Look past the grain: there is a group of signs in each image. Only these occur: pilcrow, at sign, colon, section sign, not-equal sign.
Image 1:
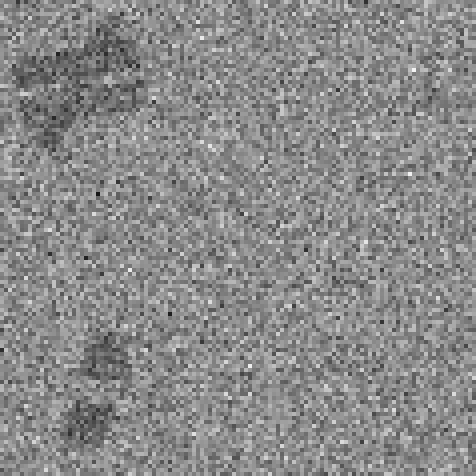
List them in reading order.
top left: not-equal sign; bottom left: colon
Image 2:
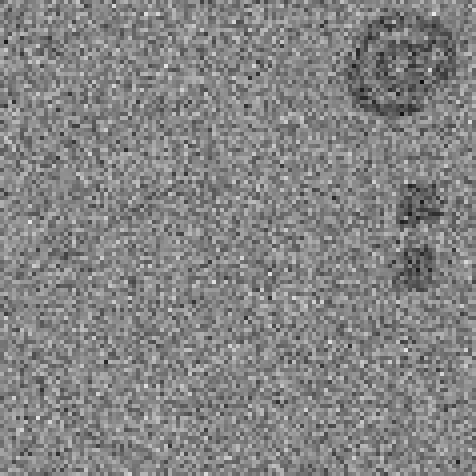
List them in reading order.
top right: at sign; middle right: colon
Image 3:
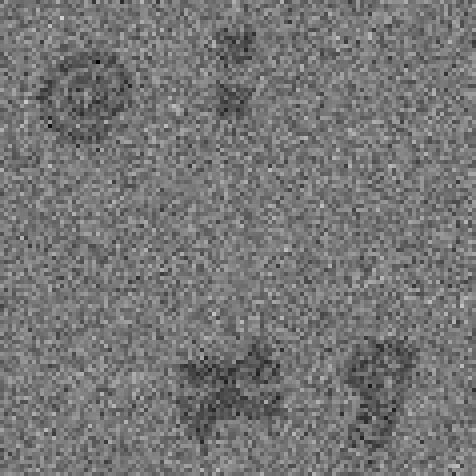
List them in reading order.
top left: at sign; top middle: colon; bottom middle: not-equal sign; bottom right: pilcrow
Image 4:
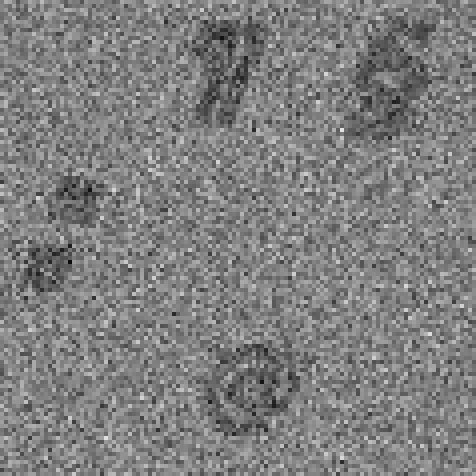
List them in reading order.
top middle: pilcrow; top right: section sign; middle left: colon; bottom middle: at sign
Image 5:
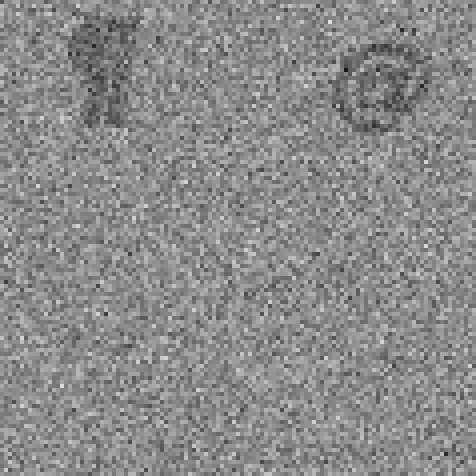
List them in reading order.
top left: pilcrow; top right: at sign
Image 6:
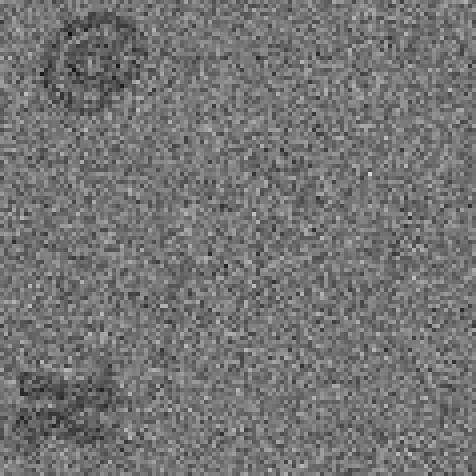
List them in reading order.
top left: at sign; bottom left: not-equal sign
